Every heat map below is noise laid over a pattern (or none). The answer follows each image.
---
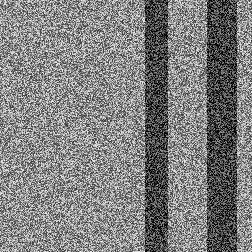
bands of columns
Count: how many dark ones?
2
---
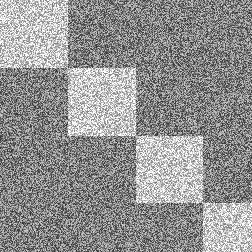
blocks along the diagonal
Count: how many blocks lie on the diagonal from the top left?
4
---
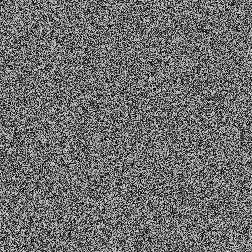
only noise
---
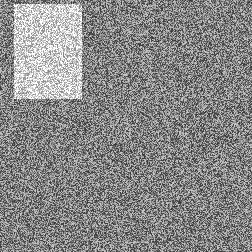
one block
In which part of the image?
top left
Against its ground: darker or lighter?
lighter
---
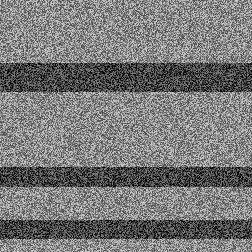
bands of rows
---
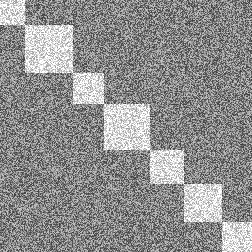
blocks along the diagonal
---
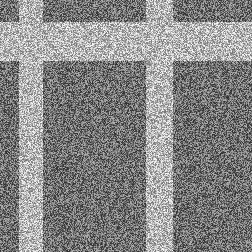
bands of rows crossing bands of columns
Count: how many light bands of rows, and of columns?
1 and 2
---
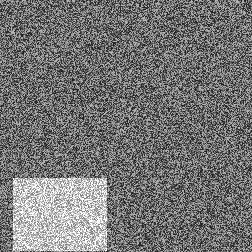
one block
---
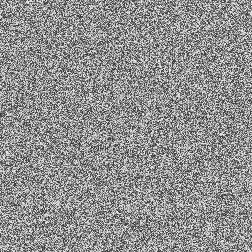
only noise
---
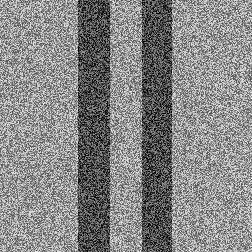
bands of columns
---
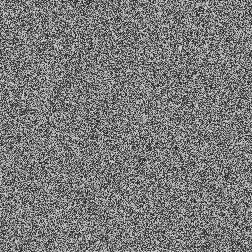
only noise
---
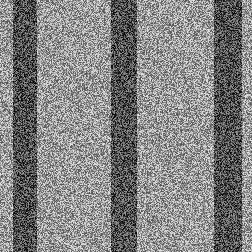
bands of columns
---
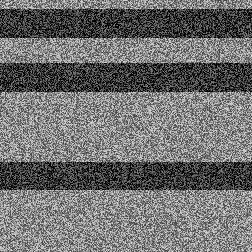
bands of rows
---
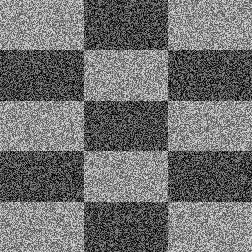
a checkerboard
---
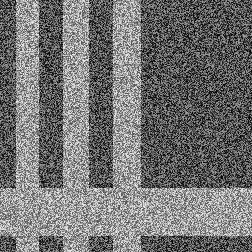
bands of rows crossing bands of columns
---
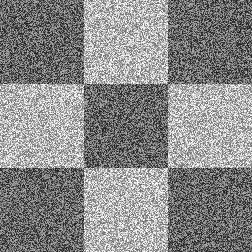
a checkerboard
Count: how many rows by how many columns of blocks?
3 by 3
